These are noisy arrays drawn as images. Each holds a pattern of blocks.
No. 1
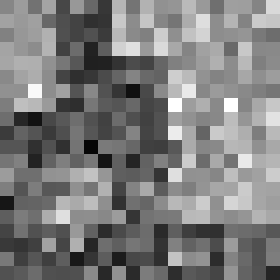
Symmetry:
no symmetry
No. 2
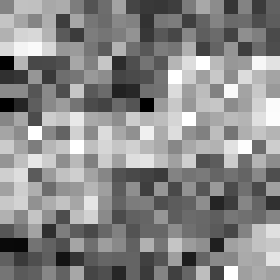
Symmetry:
the same after a half turn
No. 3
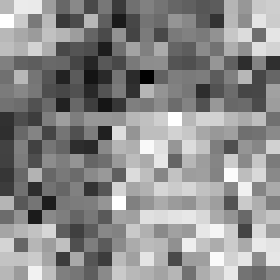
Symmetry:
mirrored about the diagonal from the top left
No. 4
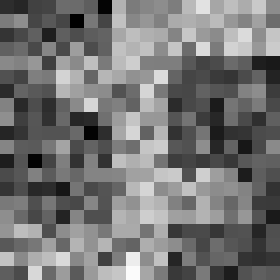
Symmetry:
the same after a half turn
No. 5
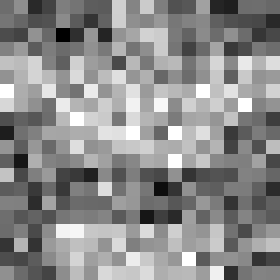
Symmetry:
left and right mirror each other
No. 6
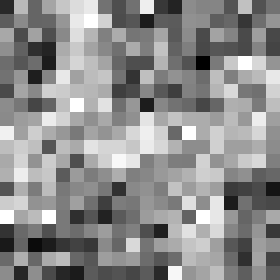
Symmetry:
the same after a half turn
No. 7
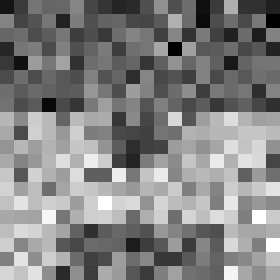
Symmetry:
left and right mirror each other
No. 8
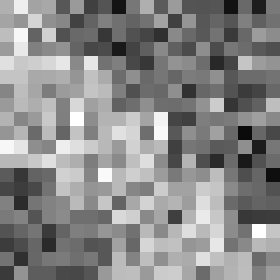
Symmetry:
mirrored about the diagonal from the bottom left
